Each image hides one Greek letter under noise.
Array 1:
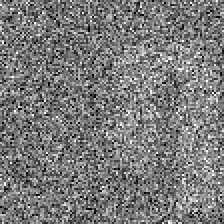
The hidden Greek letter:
eta
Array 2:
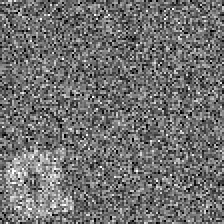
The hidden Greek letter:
alpha
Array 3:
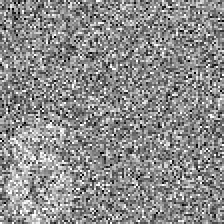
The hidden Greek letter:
delta
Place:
bottom left
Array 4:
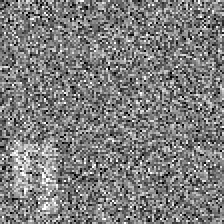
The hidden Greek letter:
eta
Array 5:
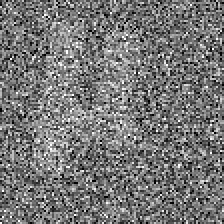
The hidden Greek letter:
mu
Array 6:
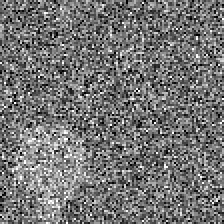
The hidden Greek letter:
phi
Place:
bottom left
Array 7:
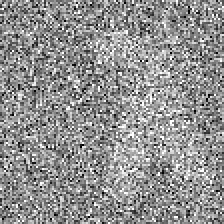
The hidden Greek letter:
lambda
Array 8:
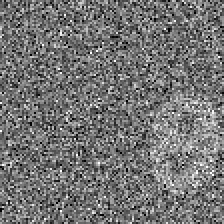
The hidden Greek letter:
theta
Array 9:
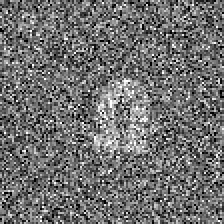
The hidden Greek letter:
omega
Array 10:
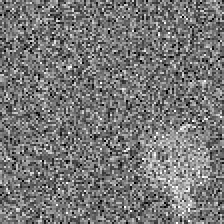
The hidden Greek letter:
phi
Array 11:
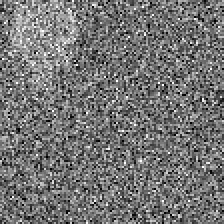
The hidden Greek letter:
phi
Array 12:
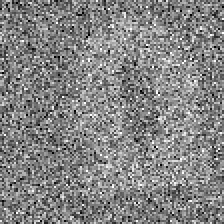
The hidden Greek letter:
omega
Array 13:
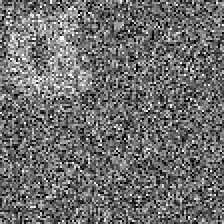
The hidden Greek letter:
alpha
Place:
top left
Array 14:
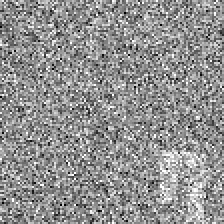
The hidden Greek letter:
eta
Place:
bottom right
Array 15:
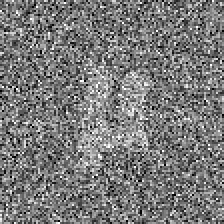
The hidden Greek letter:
mu
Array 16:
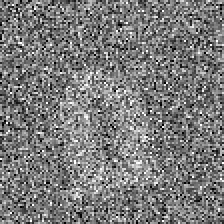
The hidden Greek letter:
omega
